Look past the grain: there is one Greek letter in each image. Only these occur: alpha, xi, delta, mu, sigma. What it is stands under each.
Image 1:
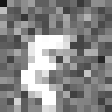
light xi
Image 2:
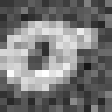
light sigma
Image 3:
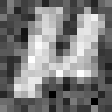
light mu
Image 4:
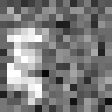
light xi
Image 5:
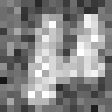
light mu
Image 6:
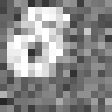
light delta
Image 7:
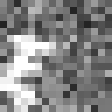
light xi
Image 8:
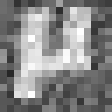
light mu
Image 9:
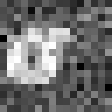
light sigma
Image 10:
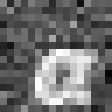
light alpha
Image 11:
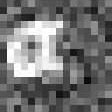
light alpha
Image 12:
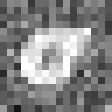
light sigma
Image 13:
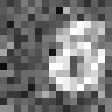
light delta
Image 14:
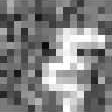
light xi
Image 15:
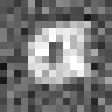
light alpha
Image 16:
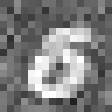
light delta
